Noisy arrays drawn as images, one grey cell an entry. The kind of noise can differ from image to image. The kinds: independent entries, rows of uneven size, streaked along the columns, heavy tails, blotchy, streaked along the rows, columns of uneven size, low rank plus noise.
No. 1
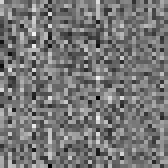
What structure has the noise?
columns of uneven size
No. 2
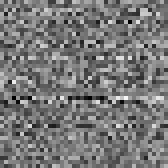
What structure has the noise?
rows of uneven size
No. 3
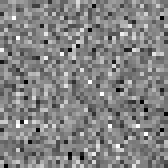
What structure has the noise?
heavy tails
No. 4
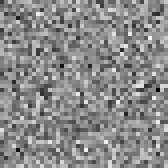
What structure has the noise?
independent entries
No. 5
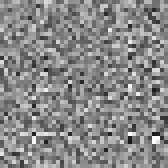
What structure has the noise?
low rank plus noise
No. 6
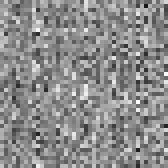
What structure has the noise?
columns of uneven size
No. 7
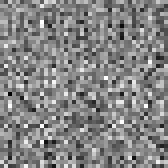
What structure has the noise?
low rank plus noise
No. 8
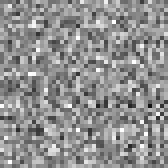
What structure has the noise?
low rank plus noise
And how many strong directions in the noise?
three or four
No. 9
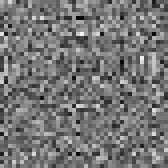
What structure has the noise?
low rank plus noise
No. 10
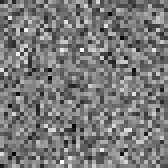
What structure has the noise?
independent entries
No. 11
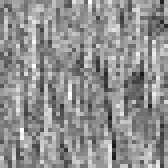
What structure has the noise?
streaked along the columns
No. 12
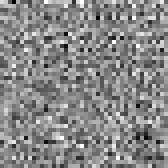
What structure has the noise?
low rank plus noise
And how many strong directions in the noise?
three or four
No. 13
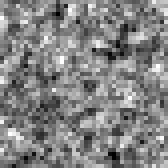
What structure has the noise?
blotchy
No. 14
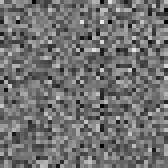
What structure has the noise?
low rank plus noise
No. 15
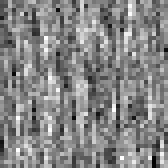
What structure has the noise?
streaked along the columns
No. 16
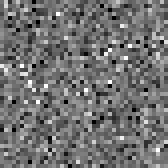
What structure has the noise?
heavy tails
